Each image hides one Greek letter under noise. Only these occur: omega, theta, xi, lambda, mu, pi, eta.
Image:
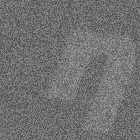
eta
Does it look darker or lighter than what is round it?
lighter
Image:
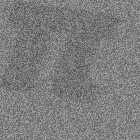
pi
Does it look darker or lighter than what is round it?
darker
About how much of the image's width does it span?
nearly all
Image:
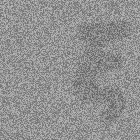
xi
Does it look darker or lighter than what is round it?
darker
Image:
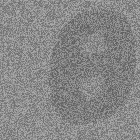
theta
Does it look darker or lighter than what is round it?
darker
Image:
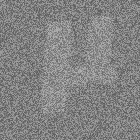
mu
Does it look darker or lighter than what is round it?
lighter
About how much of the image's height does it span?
two thirds
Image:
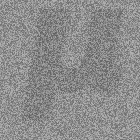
mu
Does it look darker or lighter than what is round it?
darker
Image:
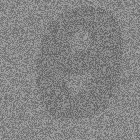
theta
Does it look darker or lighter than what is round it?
darker
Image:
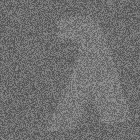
lambda
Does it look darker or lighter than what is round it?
lighter
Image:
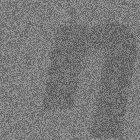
eta
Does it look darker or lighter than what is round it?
darker
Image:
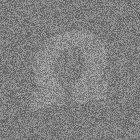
omega
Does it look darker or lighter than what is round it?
lighter
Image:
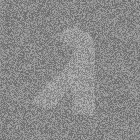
lambda
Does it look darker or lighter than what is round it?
lighter
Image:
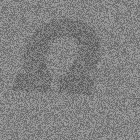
omega
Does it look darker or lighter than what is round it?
darker
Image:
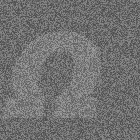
omega
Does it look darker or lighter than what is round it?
lighter
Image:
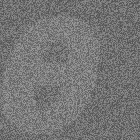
theta
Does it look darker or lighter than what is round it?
lighter
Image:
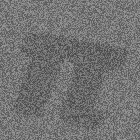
pi
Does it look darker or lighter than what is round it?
darker
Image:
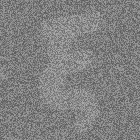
xi
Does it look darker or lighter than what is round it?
lighter
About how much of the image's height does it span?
nearly all
